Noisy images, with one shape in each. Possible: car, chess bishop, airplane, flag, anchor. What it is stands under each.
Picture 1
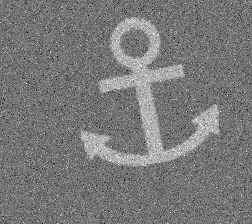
anchor
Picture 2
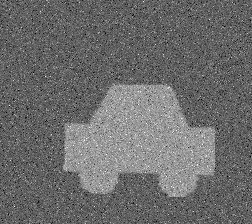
car
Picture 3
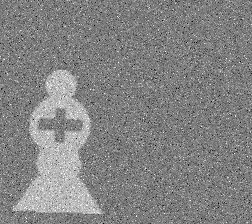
chess bishop
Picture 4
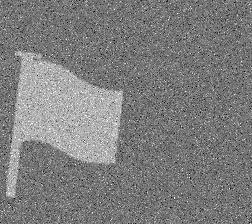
flag
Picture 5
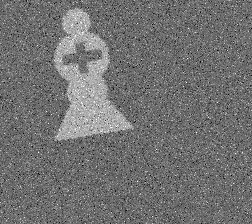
chess bishop
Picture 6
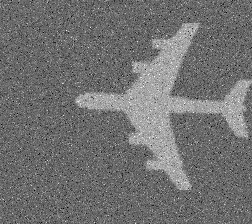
airplane
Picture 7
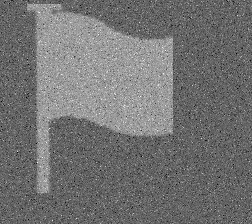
flag
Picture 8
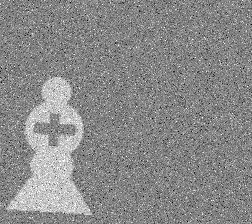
chess bishop
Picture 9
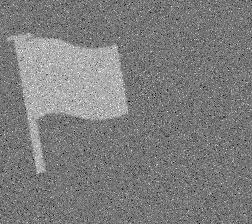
flag
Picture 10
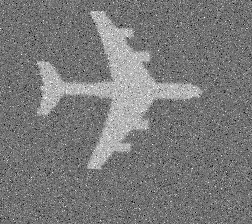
airplane
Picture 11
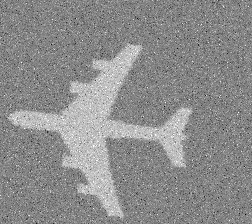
airplane
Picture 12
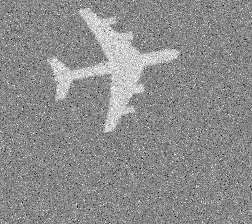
airplane
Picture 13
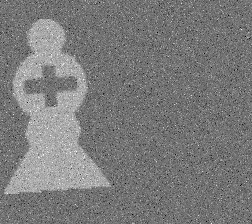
chess bishop
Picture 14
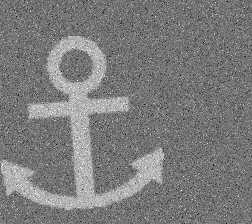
anchor
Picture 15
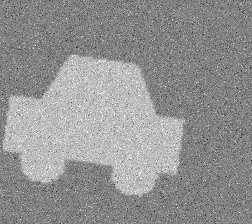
car
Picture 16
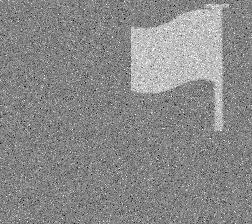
flag
